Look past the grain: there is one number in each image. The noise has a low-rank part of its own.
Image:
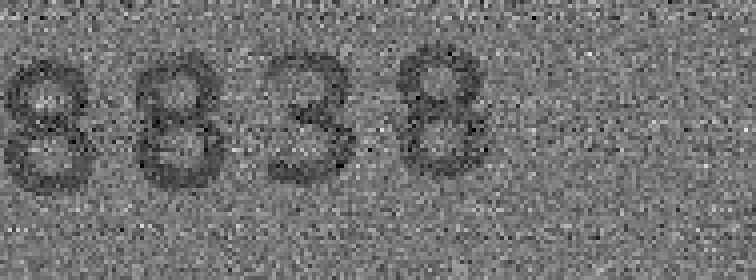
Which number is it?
8838
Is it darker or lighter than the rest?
darker
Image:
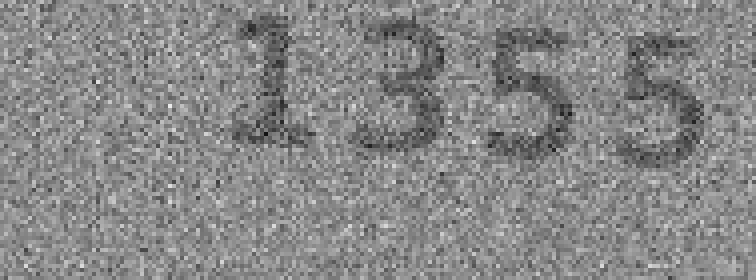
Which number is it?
1355
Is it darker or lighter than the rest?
darker
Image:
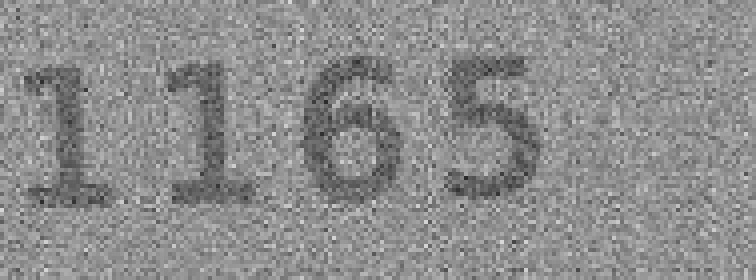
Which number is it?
1165
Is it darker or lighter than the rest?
darker
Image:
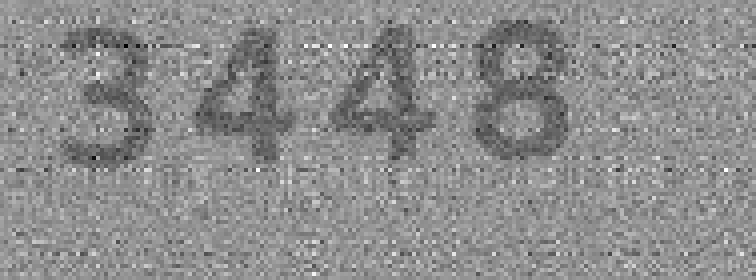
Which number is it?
3448
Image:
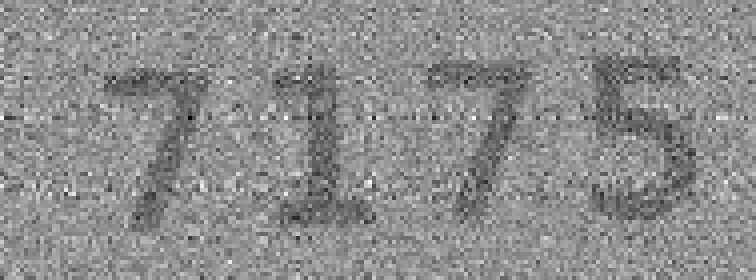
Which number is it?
7175
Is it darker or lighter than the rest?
darker
